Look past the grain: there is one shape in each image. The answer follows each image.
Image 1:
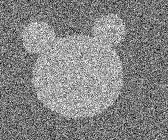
bear's head
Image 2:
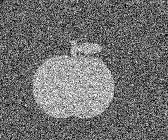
apple
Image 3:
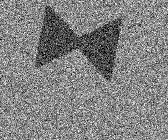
bow tie
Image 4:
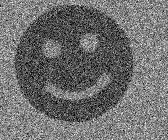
smiling face
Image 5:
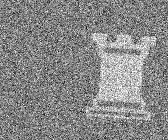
chess rook
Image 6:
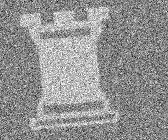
chess rook
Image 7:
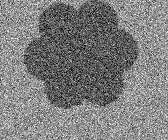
flower
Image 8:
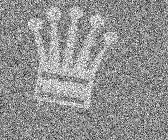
chess queen
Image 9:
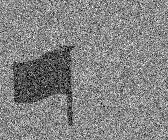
flag
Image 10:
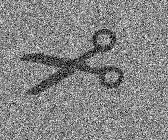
pair of scissors
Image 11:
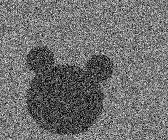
bear's head
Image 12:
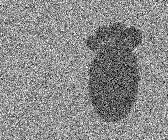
footprint
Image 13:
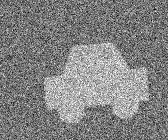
car
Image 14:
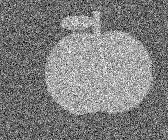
apple
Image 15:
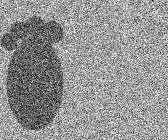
footprint
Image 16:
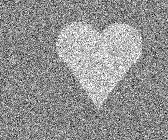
heart
